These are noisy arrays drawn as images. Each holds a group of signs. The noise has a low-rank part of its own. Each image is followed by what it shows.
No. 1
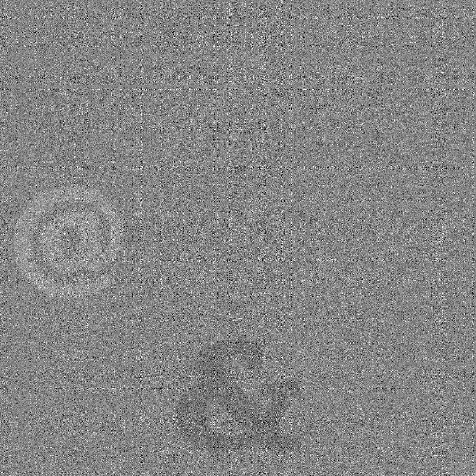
middle left: light at sign; bottom middle: dark ampersand
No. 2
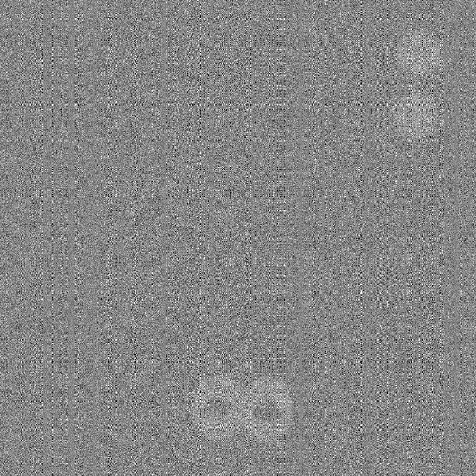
top right: light colon; bottom middle: light infinity sign
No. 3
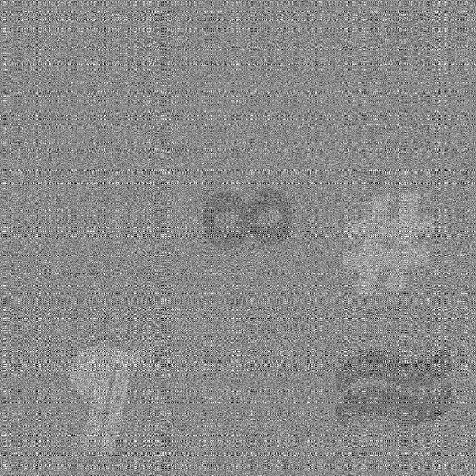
centre: dark infinity sign; middle right: light hash sign; bottom left: light pilcrow; bottom right: dark approximately sign
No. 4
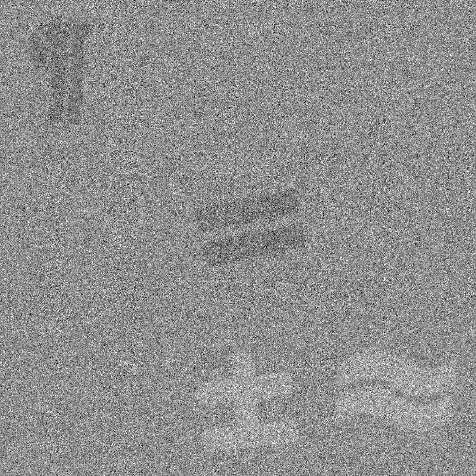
top left: dark pilcrow; centre: dark equals sign; bottom middle: light plus-minus sign; bottom right: light approximately sign
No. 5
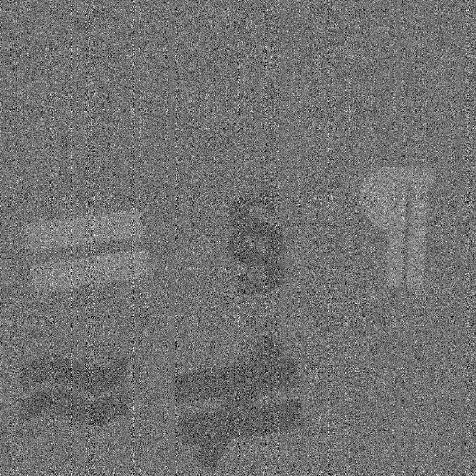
middle left: light equals sign; centre: dark section sign; middle right: light pilcrow; bottom left: dark approximately sign; bottom middle: dark not-equal sign
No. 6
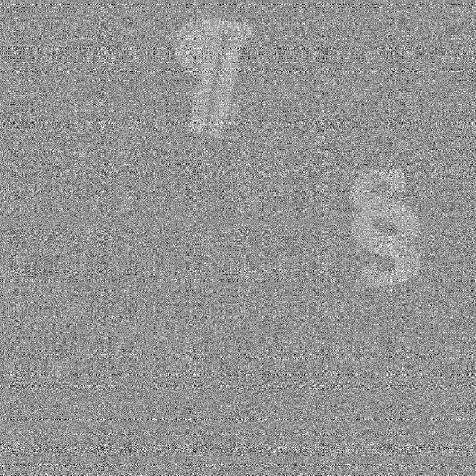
top middle: light pilcrow; middle right: light section sign
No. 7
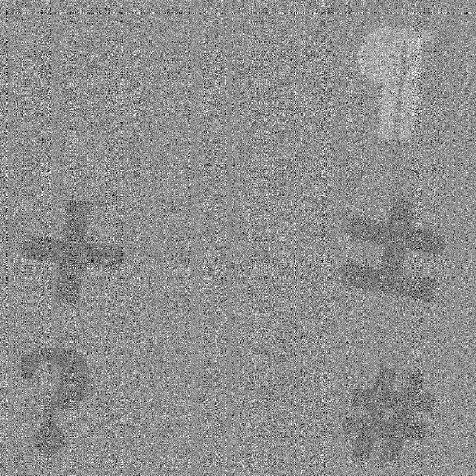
top right: light pilcrow; middle left: dark plus sign; middle right: dark plus-minus sign; bottom left: dark question mark; bottom right: dark hash sign
